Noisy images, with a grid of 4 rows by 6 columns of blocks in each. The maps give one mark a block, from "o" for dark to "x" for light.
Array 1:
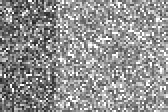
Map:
o o x x x x
o o x x x x
o o x x x x
o o x x x x
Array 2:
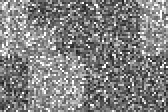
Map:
x o o o o x
x x o o o x
o x x o o o
o x x o o o
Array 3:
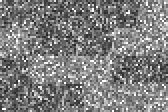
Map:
o o o o o x
x o o o x x
o x x x o o
o o o x x x
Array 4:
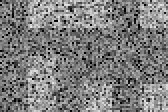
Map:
o x x x o x
o o o o o o
o x o o o o
o x o x o x
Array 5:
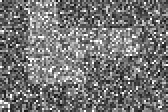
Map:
o x o o o o
o x x x x o
o x x o o o
o o o o o o
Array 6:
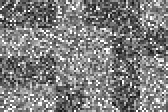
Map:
o o x o o x
x x x x o o
o o x x o x
x x o x o x
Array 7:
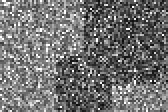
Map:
x x x o o o
x x x o o o
x x o o o o
x x o o x x
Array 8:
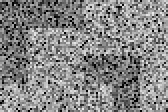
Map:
o o o x x x
o x x x x x
o x x o o x
x x x x o x
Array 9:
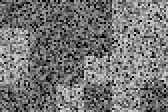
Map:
o o o o x x
x o o o x x
x o o x x x
o o x o x o
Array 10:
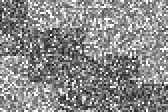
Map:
o x x x x x
o o o x x x
x o o o o x
x x o o o o
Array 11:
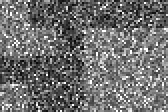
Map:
x o o o o o
x x o x x x
o o o x x x
x o o x x x
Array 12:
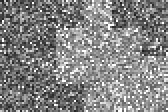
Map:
o o o x o o
o o x x x o
o o x x x x
o o o x x x
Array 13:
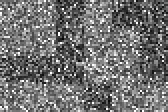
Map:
x x o x o o
x x o x x o
o o o x x o
x x x o x x
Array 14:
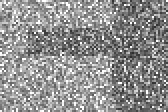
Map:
x x x x o o
x o o o o o
x x x x o o
x x x x o o
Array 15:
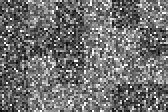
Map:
o x o x o x
o o o x x o
o x o x x x
o x x x o o
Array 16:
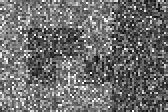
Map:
x x x x o o
x o o x o o
x o x o o o
x x x x o o
